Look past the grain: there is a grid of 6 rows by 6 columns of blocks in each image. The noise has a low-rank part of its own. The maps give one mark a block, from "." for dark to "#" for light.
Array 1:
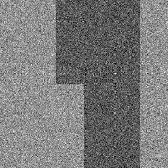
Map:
# # . . . #
# # . . . #
# # . . . #
# # # . . #
# # # . . #
# # # . . #
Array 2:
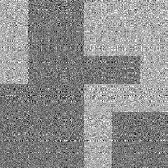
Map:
# . . # # #
# . . # # #
# . . . . #
. . . # # #
. . . # . .
. . . # . .
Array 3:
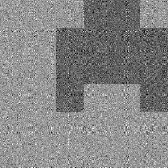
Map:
# # # . . #
# # . . . .
# # . . . .
# # . # # .
# # # # # #
# # # # # #
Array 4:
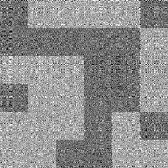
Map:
. # # # # .
. . . . . #
# # # . . #
. # # . . #
# # # . # .
# # . . # #
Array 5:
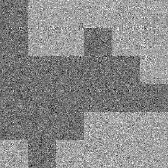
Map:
. # # # # #
. # # . # #
. . . . . #
. . . . . .
. . . # # #
# . # # # #
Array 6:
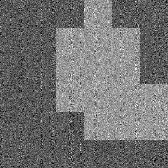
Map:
. . . # . .
. . # # # .
. . # # # .
. . # # # #
. . . # # #
. . . . . .
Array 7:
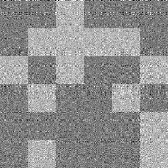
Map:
. . # . . .
. # # # # .
# . # . . #
. # . . # .
. . . . . #
. # . . . #
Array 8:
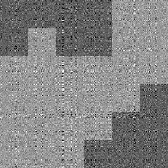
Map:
. . . . # #
. # . . # #
# # # # # #
# # # # # .
# # # # . .
# # # . . .
